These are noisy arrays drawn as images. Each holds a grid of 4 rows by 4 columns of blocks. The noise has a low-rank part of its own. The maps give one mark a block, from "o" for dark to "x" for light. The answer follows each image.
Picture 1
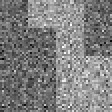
o x x o
o o x o
o o x x
o o x x
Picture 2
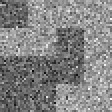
o x x x
x x o x
o o o x
o o x x
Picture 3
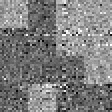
x o x x
o o x x
o o o x
o x o o
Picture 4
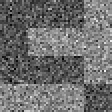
o o o x
o x x x
o o o x
x x x o
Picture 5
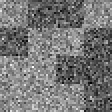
x o o x
o x x o
x x o o
x x x o
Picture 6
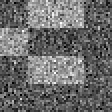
o x x o
x o o o
o x x o
o o o o
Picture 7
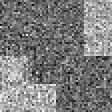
o o o x
o o o x
x o o o
x x o o
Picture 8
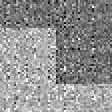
o o o o
x x o o
x x o o
x x x x
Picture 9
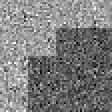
x x x x
x x o o
x o o o
x o o o
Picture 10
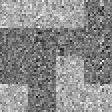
x x x o
o o o o
o o x o
x o x x
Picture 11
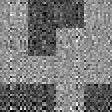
x o o x
x o x x
x x x x
o o x o
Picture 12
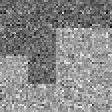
o o o o
o o x x
x o x x
x x x x
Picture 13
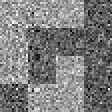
x x x o
x o o o
x o x o
o x x o
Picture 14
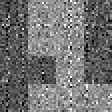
o x x o
o x x o
o o x o
o x x x
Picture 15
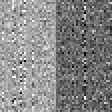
x x o o
x x o o
x x o o
x x o o
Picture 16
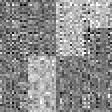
o o x x
o o x o
o x o o
o x o o
